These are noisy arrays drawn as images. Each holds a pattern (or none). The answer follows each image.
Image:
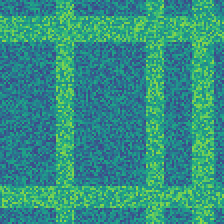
bands of rows crossing bands of columns
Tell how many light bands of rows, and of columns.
2 and 3
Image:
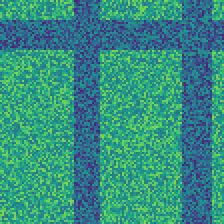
bands of rows crossing bands of columns
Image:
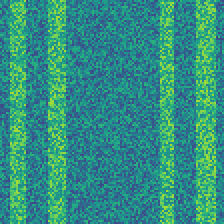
bands of columns
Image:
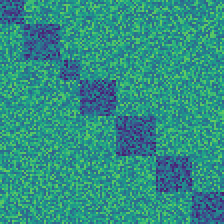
blocks along the diagonal
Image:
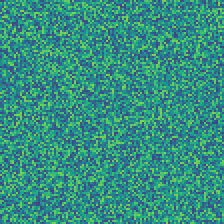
only noise
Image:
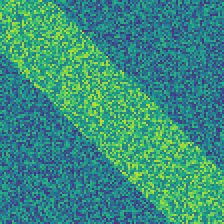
a diagonal band
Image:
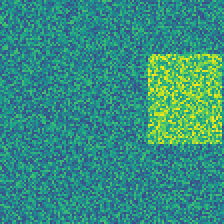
one block
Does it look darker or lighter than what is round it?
lighter
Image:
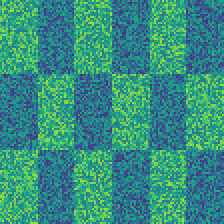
a checkerboard
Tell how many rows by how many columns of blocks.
3 by 6
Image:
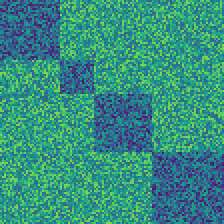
blocks along the diagonal
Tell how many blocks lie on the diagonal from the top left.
4
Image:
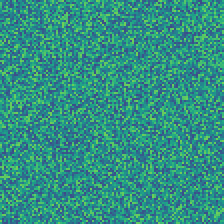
only noise
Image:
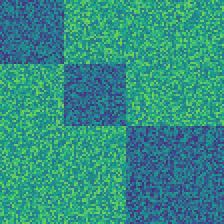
blocks along the diagonal
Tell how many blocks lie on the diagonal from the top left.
3
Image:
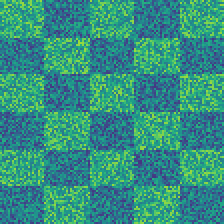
a checkerboard
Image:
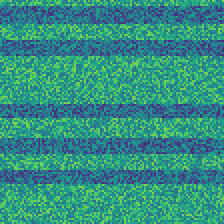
bands of rows
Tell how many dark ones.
5
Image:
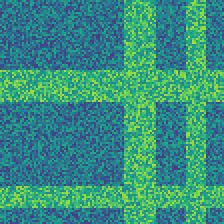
bands of rows crossing bands of columns
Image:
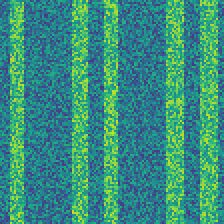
bands of columns
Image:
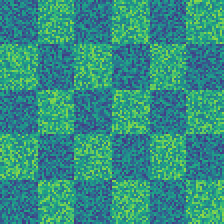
a checkerboard
